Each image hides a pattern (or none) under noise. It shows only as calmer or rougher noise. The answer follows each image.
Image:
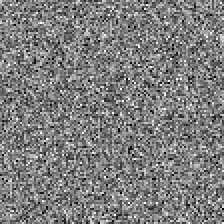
only noise
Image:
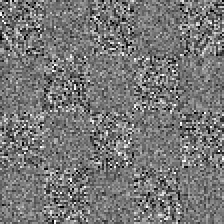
a checkerboard
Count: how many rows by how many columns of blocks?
4 by 5
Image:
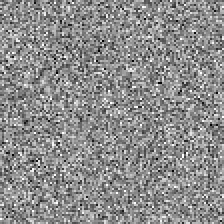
only noise
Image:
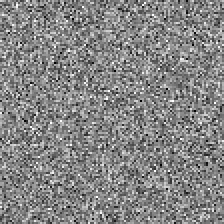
only noise
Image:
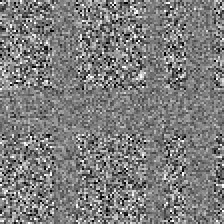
bands of rows crossing bands of columns
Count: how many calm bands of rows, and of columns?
1 and 3
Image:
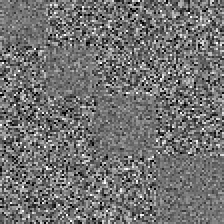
blocks along the diagonal
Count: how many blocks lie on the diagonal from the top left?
4
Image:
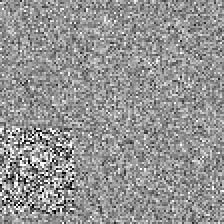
one block
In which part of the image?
bottom left
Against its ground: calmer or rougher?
rougher
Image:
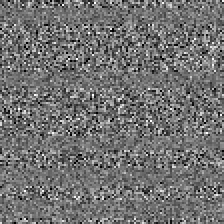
bands of rows
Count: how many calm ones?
5
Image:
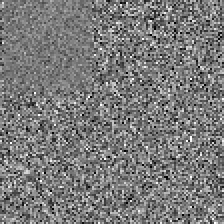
one block
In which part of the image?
top left
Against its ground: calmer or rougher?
calmer
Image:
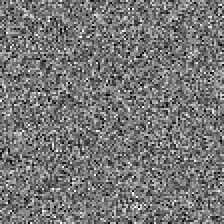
only noise
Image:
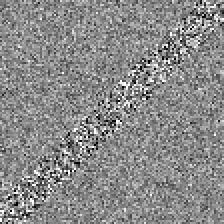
a diagonal band
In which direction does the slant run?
bottom left to top right
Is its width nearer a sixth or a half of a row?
a sixth
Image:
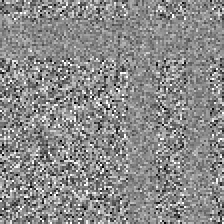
bands of rows crossing bands of columns
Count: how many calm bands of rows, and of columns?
1 and 2
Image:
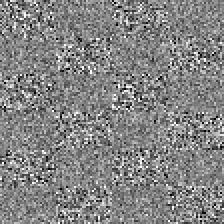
a checkerboard
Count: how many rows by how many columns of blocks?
6 by 4
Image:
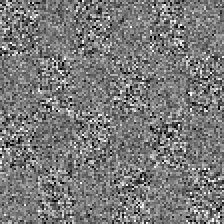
a checkerboard
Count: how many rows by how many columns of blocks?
4 by 6
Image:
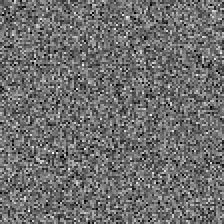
only noise
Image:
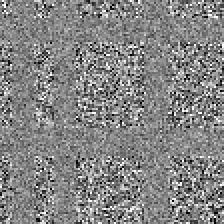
bands of rows crossing bands of columns
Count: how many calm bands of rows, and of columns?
2 and 3
